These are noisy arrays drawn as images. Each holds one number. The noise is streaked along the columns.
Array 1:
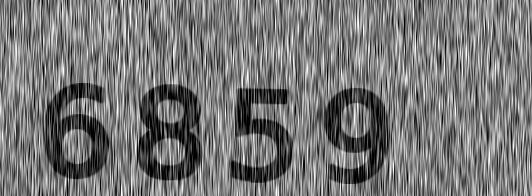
6859
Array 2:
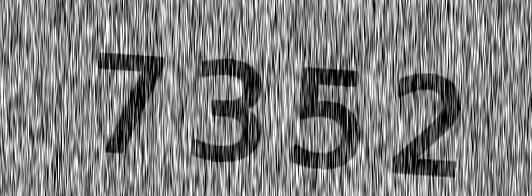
7352
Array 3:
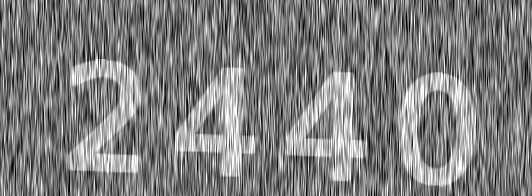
2440
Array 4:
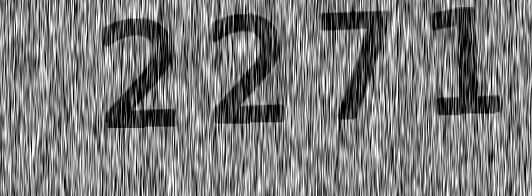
2271
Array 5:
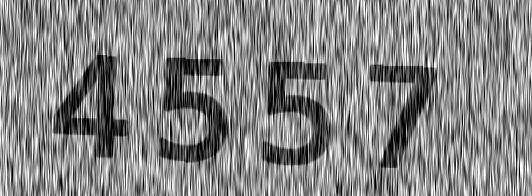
4557
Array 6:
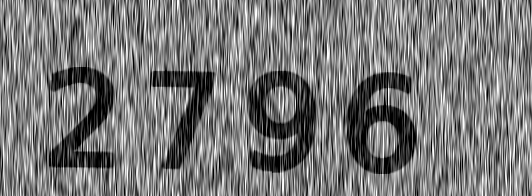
2796
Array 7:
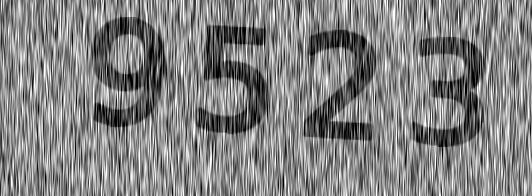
9523
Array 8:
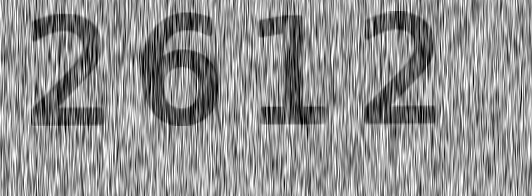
2612
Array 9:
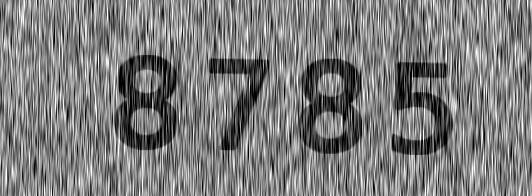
8785
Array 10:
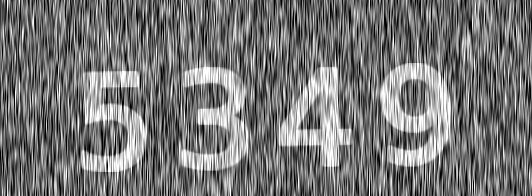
5349
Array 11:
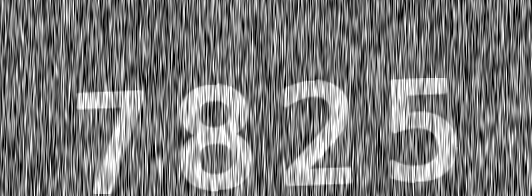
7825
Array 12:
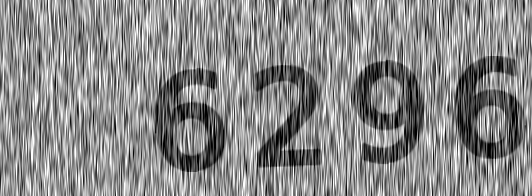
6296
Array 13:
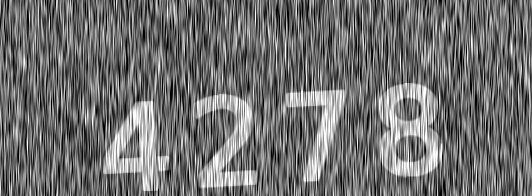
4278
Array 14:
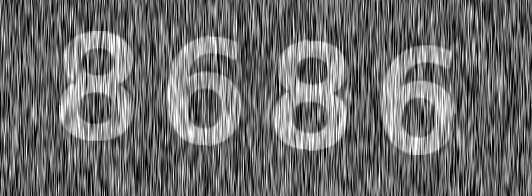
8686
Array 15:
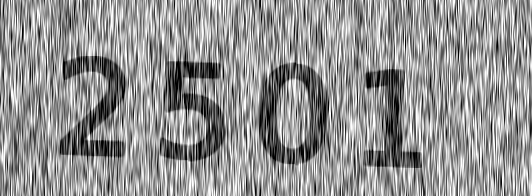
2501
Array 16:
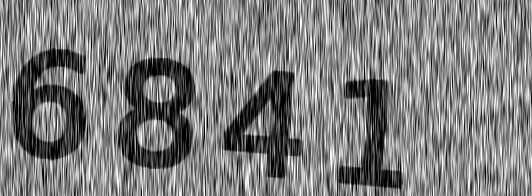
6841
